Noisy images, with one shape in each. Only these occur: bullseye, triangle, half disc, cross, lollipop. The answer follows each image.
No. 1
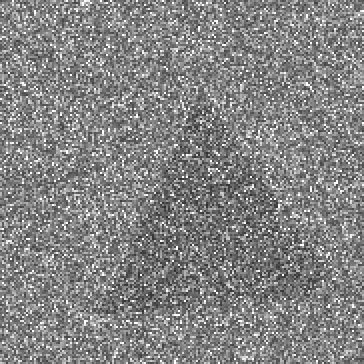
triangle
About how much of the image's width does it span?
two thirds
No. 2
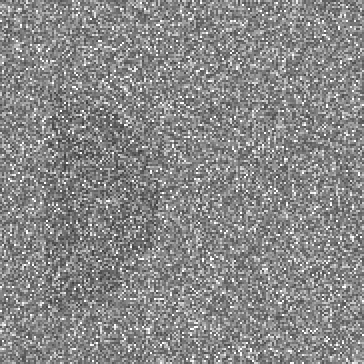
half disc
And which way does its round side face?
right
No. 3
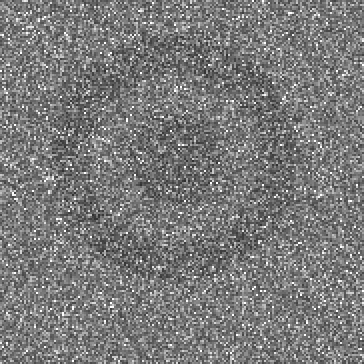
bullseye
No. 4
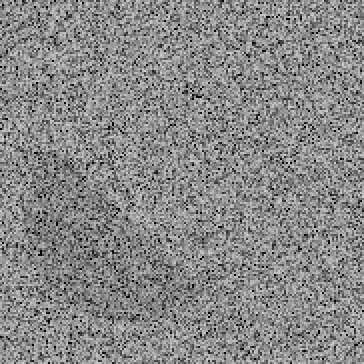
half disc
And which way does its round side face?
down and left
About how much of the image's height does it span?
half
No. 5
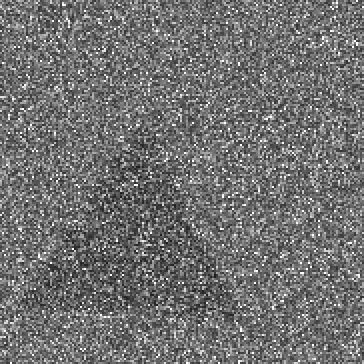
triangle
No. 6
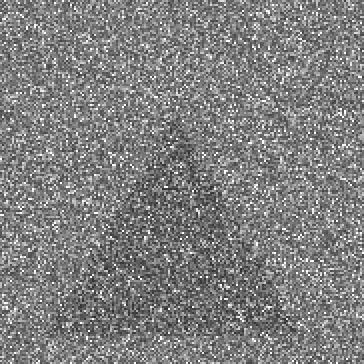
triangle
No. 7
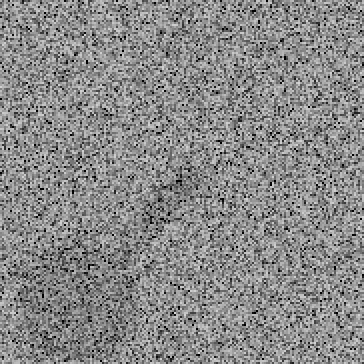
lollipop
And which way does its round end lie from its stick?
down and left
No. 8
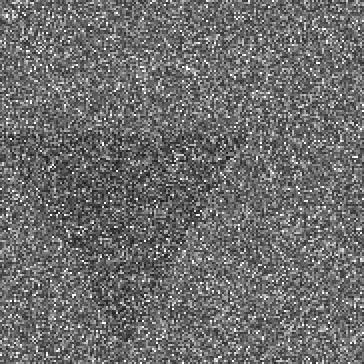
triangle
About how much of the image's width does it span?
two thirds
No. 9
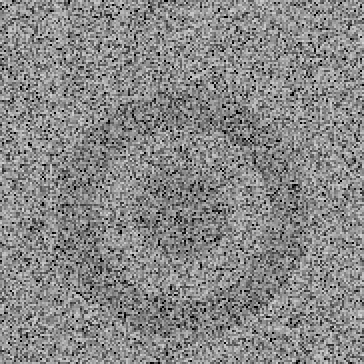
bullseye
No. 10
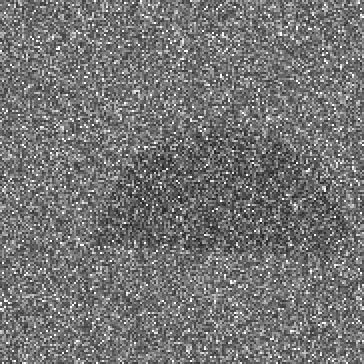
half disc
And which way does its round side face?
up
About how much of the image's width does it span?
two thirds
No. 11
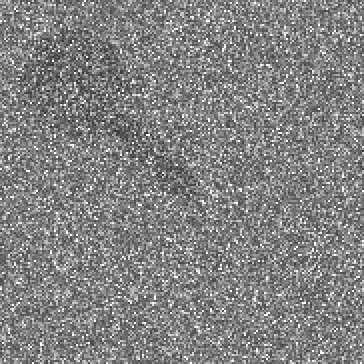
lollipop
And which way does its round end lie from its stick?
up and left
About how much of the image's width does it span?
half
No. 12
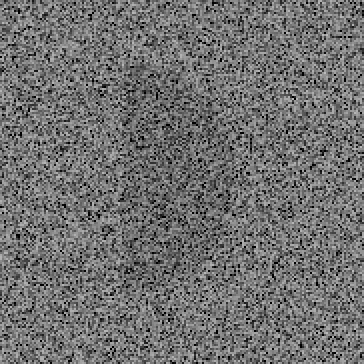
half disc
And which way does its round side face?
right
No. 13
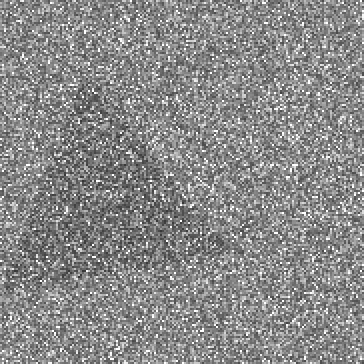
triangle
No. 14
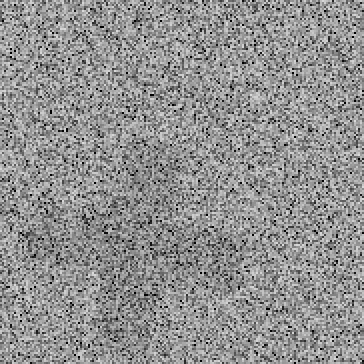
cross
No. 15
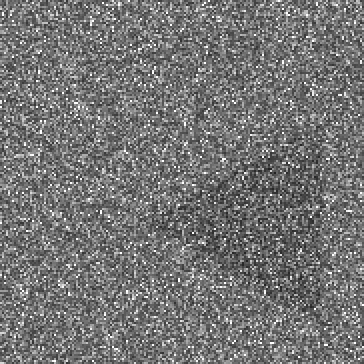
triangle
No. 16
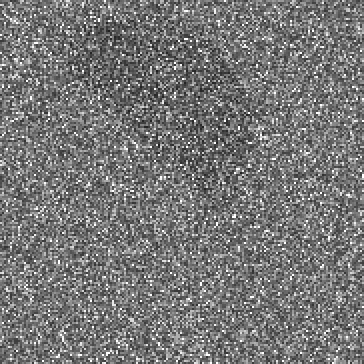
half disc
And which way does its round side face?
up and right
